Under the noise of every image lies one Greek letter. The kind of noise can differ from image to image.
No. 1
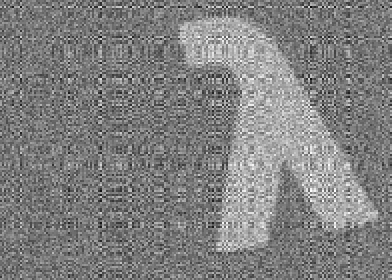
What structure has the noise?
low rank plus noise
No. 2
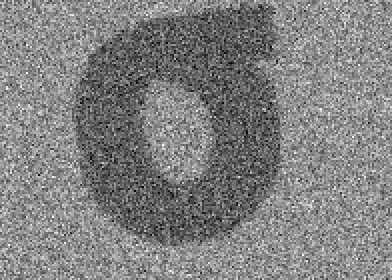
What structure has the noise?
independent entries
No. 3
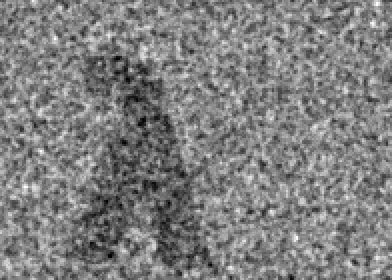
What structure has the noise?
blotchy
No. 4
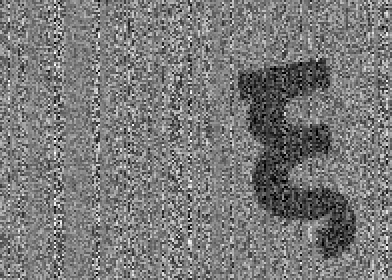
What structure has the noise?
columns of uneven size
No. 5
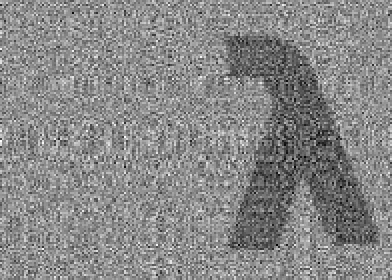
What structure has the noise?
low rank plus noise
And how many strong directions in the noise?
three or four
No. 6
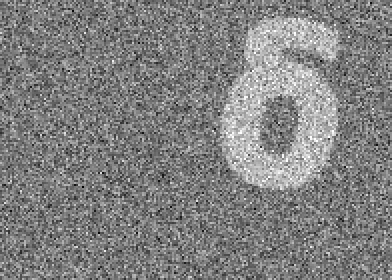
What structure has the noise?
independent entries
